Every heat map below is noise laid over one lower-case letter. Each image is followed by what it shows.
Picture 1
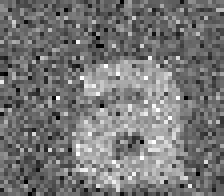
light a
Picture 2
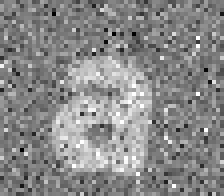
light a
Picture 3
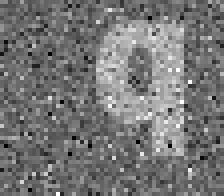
light q
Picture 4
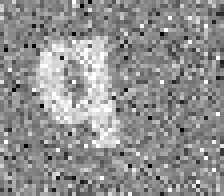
light q
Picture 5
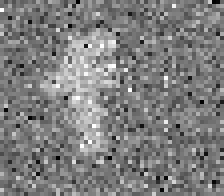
light f
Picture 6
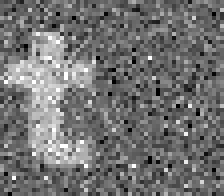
light t
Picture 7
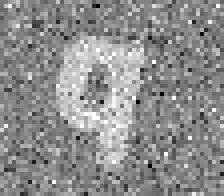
light q
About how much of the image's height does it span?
two thirds
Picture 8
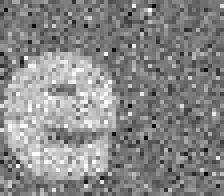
light e
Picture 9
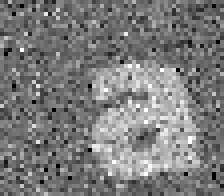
light a
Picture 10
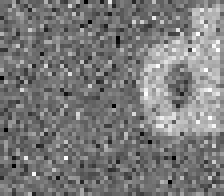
light d
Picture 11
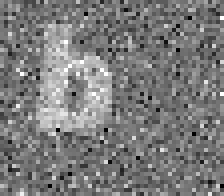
light b
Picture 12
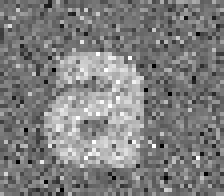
light a
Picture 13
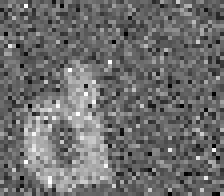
light d
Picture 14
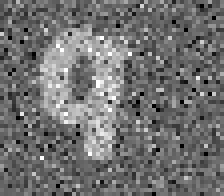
light q
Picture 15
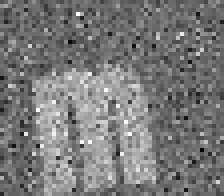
light m
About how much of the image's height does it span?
two thirds
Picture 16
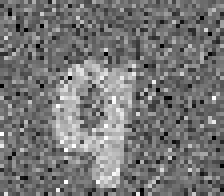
light q
